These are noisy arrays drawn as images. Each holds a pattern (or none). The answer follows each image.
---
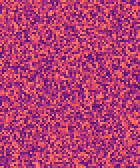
only noise
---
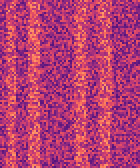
bands of columns
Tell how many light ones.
4
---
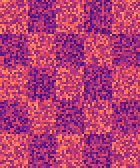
a checkerboard
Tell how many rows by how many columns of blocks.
5 by 5
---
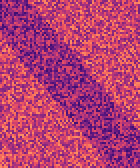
a diagonal band
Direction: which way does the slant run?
top left to bottom right
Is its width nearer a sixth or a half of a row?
a half
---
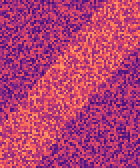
a diagonal band
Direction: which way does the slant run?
bottom left to top right
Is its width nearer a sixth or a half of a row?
a half
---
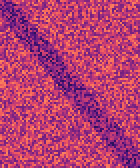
a diagonal band
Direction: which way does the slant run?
top left to bottom right
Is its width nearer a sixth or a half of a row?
a sixth
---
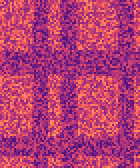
bands of rows crossing bands of columns
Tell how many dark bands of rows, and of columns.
2 and 3
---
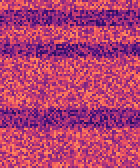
bands of rows
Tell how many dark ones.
3
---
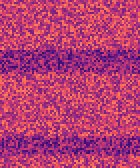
bands of rows
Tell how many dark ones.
2
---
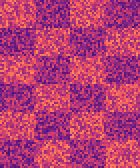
a checkerboard
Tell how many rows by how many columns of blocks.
6 by 4
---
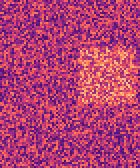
one block
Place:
middle right
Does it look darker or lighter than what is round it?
lighter
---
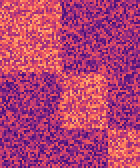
blocks along the diagonal
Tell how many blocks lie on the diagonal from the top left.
3
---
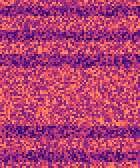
bands of rows
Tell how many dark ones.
5
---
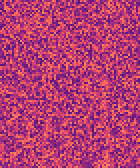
only noise
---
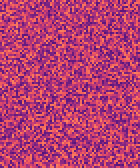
only noise
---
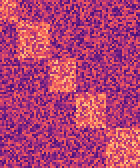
blocks along the diagonal
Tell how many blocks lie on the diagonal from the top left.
5
